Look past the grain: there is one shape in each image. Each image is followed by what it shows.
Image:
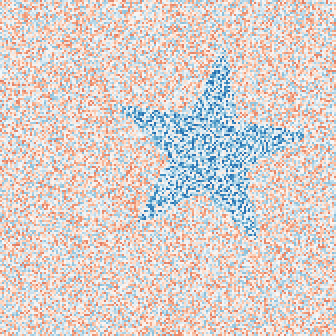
star
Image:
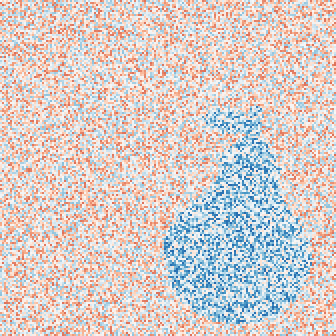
pear
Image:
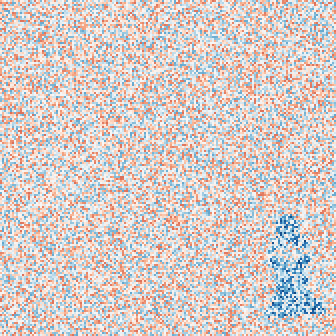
chess bishop
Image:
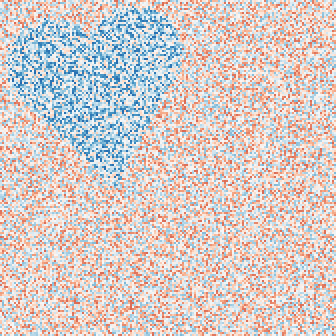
heart
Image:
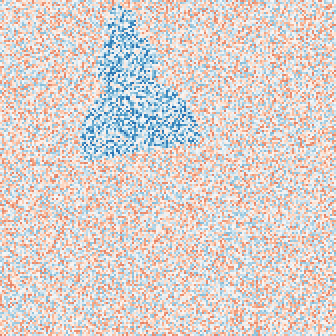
chess pawn
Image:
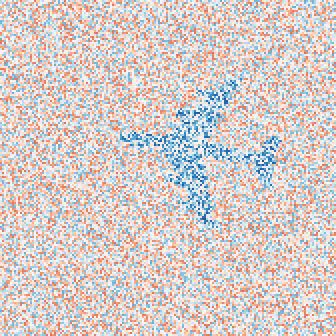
airplane
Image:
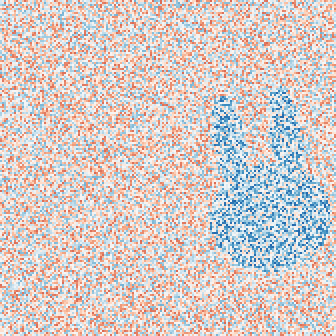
rabbit's head
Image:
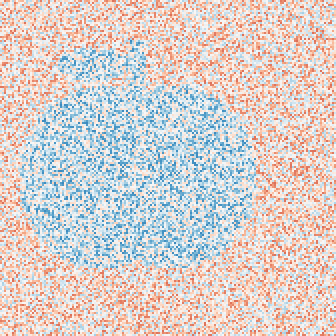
apple
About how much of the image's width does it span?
two thirds
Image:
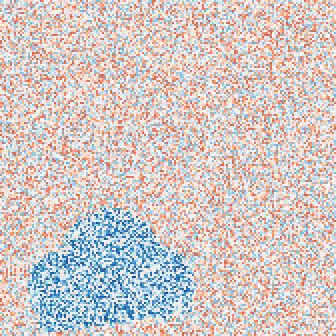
cloud
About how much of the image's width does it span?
half
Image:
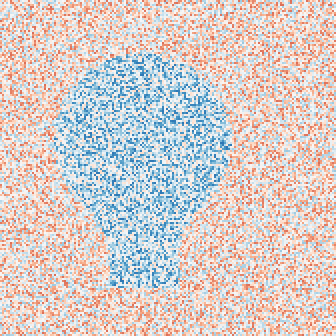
light bulb
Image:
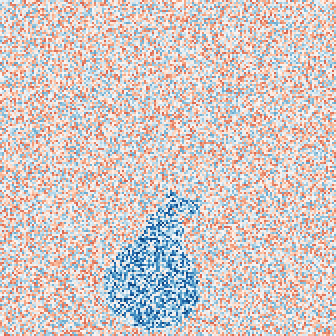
pear
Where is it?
bottom middle
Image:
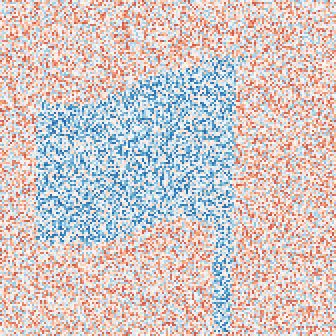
flag
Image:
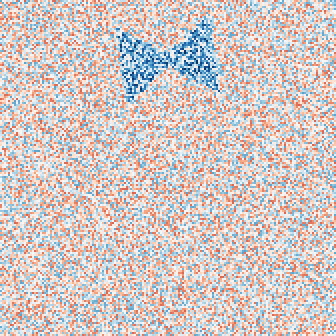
bow tie
